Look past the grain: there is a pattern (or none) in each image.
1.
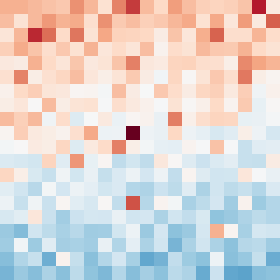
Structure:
a smooth slope
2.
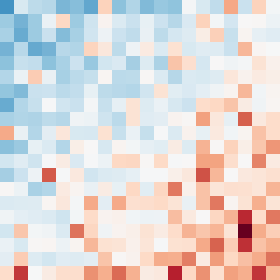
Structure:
a smooth slope
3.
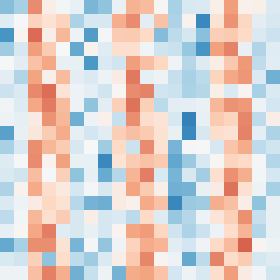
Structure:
vertical stripes
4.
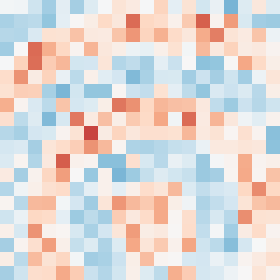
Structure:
rings round one point
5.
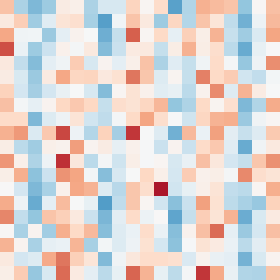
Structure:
vertical stripes
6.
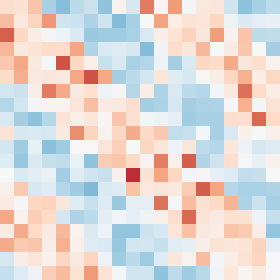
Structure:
diagonal stripes
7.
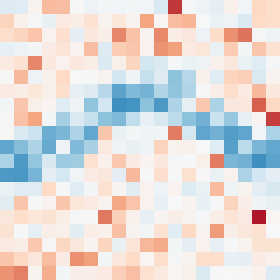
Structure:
a wavy band
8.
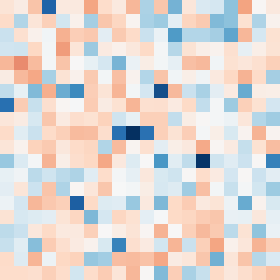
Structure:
only noise
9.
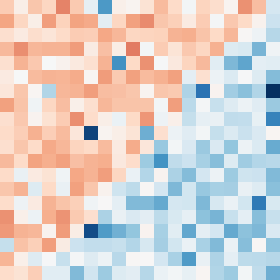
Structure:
a sharp edge
